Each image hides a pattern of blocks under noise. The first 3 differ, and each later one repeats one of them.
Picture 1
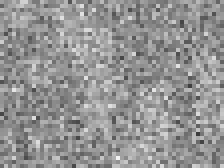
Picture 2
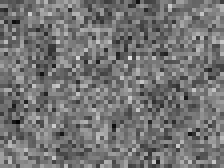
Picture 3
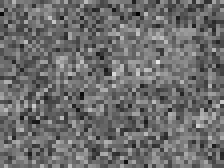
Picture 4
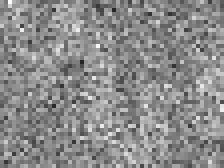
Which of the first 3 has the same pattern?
1
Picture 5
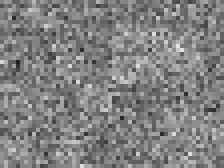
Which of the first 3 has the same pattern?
3
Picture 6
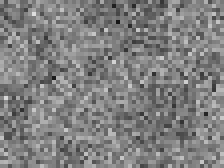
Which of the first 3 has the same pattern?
2
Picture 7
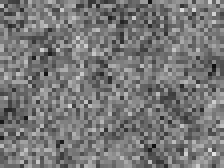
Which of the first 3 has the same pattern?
2
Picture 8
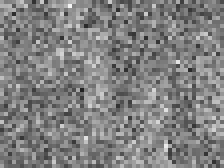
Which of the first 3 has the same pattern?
1
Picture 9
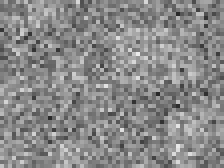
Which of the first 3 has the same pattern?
3
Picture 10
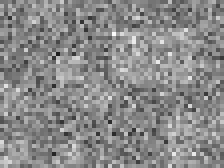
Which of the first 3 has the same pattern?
3
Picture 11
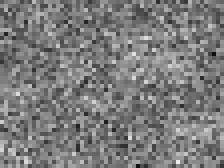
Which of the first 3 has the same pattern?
3
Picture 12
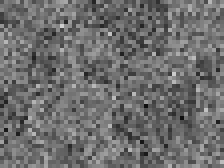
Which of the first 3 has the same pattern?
2
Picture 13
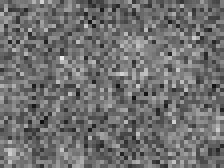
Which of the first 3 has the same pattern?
3
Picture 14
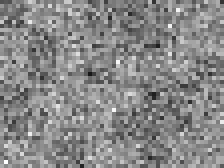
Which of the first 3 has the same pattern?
2
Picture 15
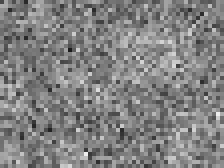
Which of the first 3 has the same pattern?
3
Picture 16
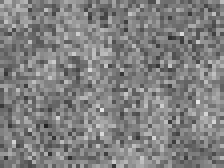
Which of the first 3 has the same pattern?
1
